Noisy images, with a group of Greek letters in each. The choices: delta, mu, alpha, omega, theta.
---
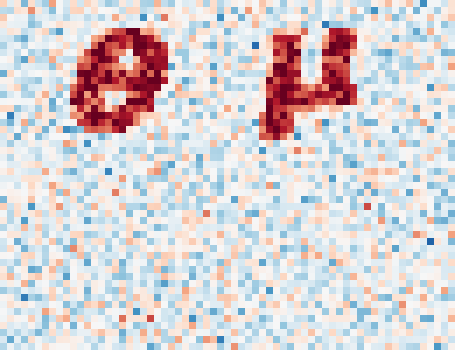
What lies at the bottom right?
nothing
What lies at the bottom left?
nothing
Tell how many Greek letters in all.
2
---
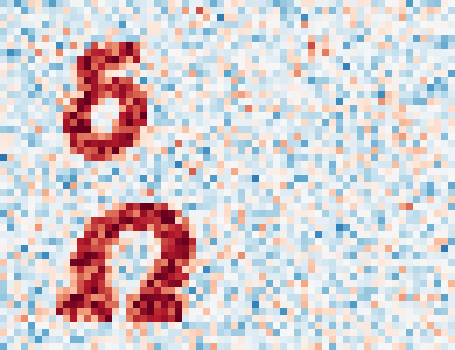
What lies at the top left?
delta
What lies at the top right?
nothing
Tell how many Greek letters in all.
2
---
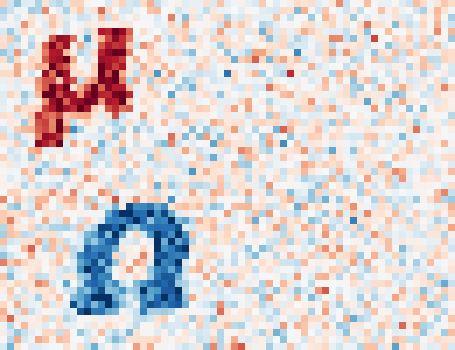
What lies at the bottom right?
nothing
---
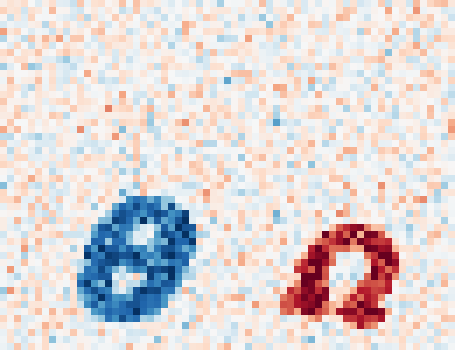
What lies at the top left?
nothing
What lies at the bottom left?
theta
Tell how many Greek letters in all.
2
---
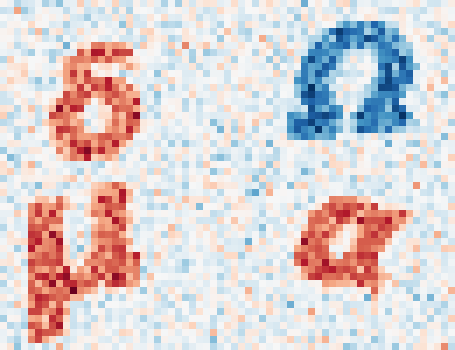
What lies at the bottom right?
alpha
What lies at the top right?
omega
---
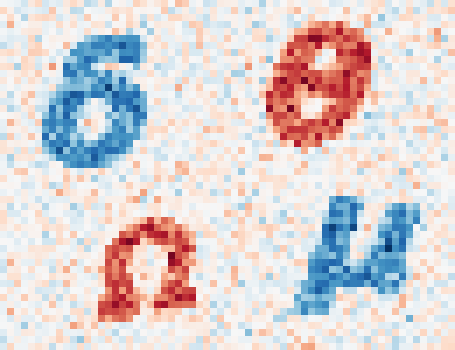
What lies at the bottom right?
mu
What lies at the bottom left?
omega
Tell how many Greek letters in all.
4
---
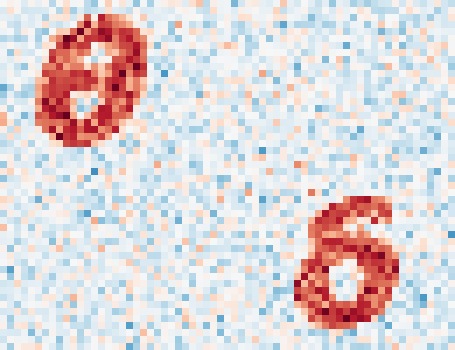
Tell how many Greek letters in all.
2
